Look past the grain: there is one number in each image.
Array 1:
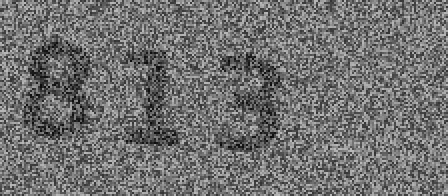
813
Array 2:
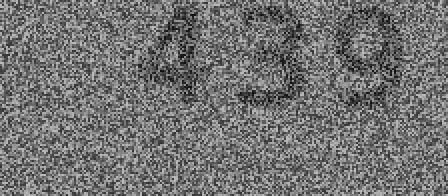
439
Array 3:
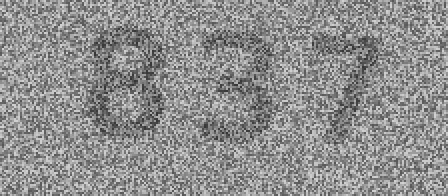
837
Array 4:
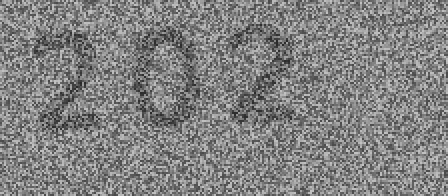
202
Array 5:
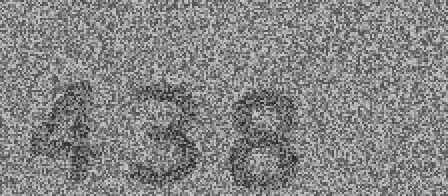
438
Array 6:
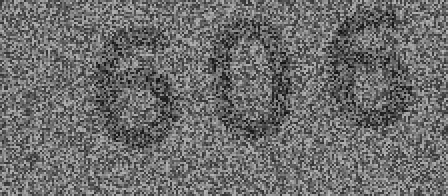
606
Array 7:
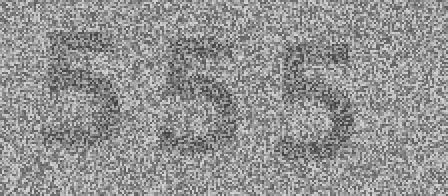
555
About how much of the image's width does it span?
two thirds
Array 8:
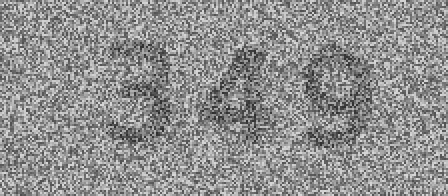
349
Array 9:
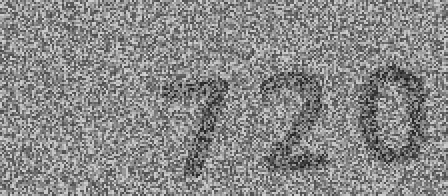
720
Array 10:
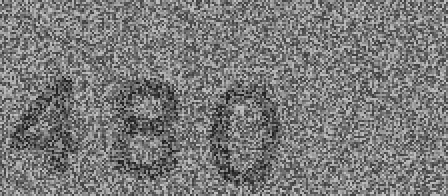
480
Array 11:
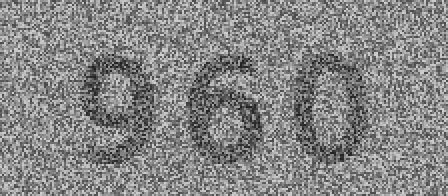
960
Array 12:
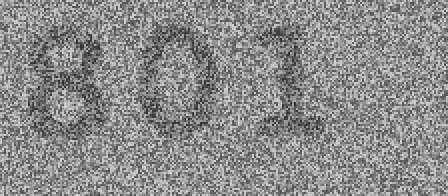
801
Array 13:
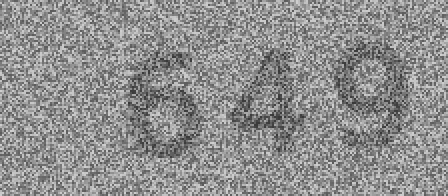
649
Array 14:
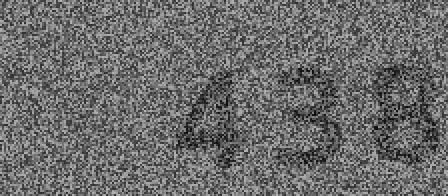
438
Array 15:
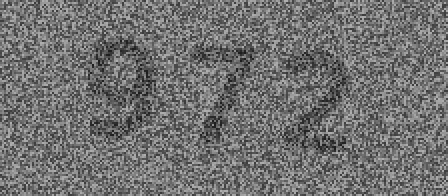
972
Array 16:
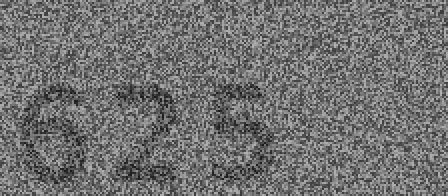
625
